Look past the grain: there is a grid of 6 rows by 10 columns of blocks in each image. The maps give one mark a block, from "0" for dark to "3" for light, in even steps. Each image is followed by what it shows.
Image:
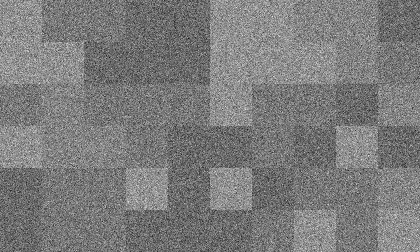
3 1 1 0 0 3 3 2 2 0
3 3 0 0 0 3 3 3 2 1
1 2 1 1 1 3 1 1 0 2
3 2 2 1 0 0 1 0 3 0
0 1 1 3 0 3 0 1 1 2
0 1 1 0 0 0 1 3 1 3
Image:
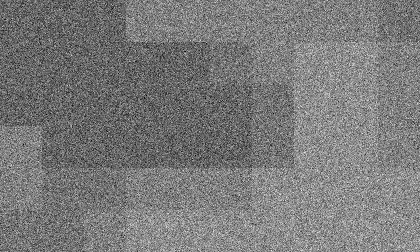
0 0 0 2 2 2 2 2 2 1
0 0 0 0 0 1 2 3 3 2
0 0 0 0 0 0 1 3 3 2
2 0 0 0 0 0 1 3 3 2
2 1 1 2 2 2 3 3 3 3
1 1 2 3 3 3 3 3 3 3
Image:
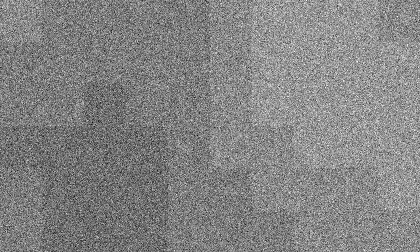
2 1 1 1 1 2 3 3 3 2
1 1 1 1 1 2 3 3 3 3
1 1 0 1 1 2 3 3 3 3
0 0 0 0 1 2 2 3 3 3
1 0 0 0 1 1 2 2 2 3
1 0 0 0 1 1 1 2 2 2
